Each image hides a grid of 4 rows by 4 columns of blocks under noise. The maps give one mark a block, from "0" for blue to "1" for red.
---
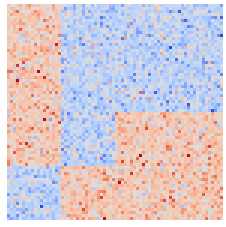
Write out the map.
1 0 0 0
1 0 0 0
1 0 1 1
0 1 1 1
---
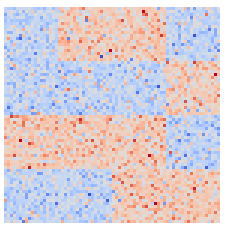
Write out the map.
0 1 1 0
0 0 0 1
1 1 1 0
0 0 1 1
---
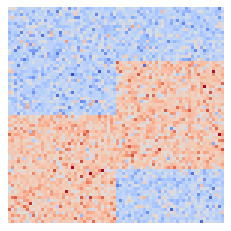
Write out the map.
0 0 0 0
0 0 1 1
1 1 1 1
1 1 0 0
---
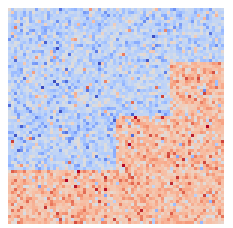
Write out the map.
0 0 0 0
0 0 0 1
0 0 1 1
1 1 1 1
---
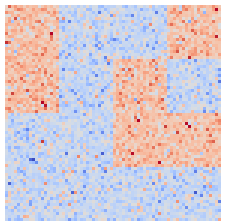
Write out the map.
1 0 0 1
1 0 1 0
0 0 1 1
0 0 0 0
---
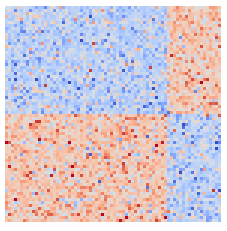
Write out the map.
0 0 0 1
0 0 0 1
1 1 1 0
1 1 1 0
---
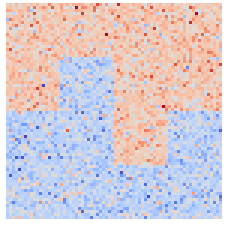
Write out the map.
1 1 1 1
1 0 1 1
0 0 1 0
0 0 0 0
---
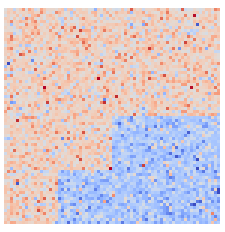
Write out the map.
1 1 1 1
1 1 1 1
1 1 0 0
1 0 0 0
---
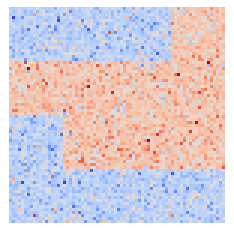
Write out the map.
0 0 0 1
1 1 1 1
0 1 1 1
0 0 0 0
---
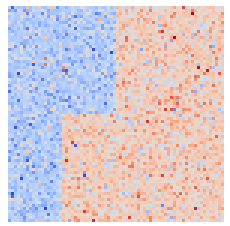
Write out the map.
0 0 1 1
0 0 1 1
0 1 1 1
0 1 1 1
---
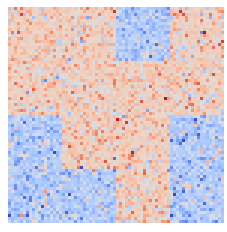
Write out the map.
1 1 0 1
1 1 1 1
0 1 1 0
0 0 1 0
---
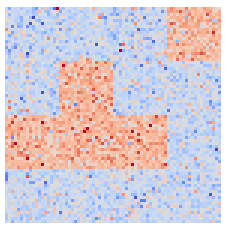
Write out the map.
0 0 0 1
0 1 0 0
1 1 1 0
0 0 0 0
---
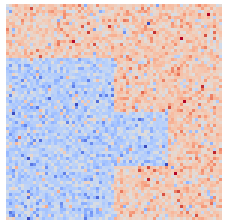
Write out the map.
1 1 1 1
0 0 1 1
0 0 0 1
0 0 1 1
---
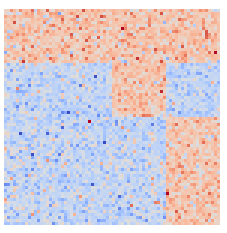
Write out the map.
1 1 1 1
0 0 1 0
0 0 0 1
0 0 0 1
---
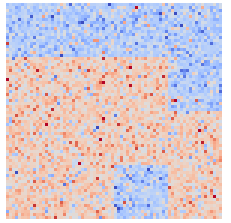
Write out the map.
0 0 0 0
1 1 1 0
1 1 1 1
1 1 0 1
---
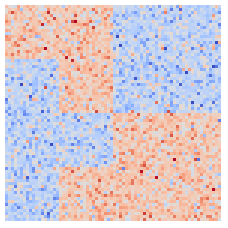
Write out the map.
1 1 0 0
0 1 0 0
0 0 1 1
0 1 1 1
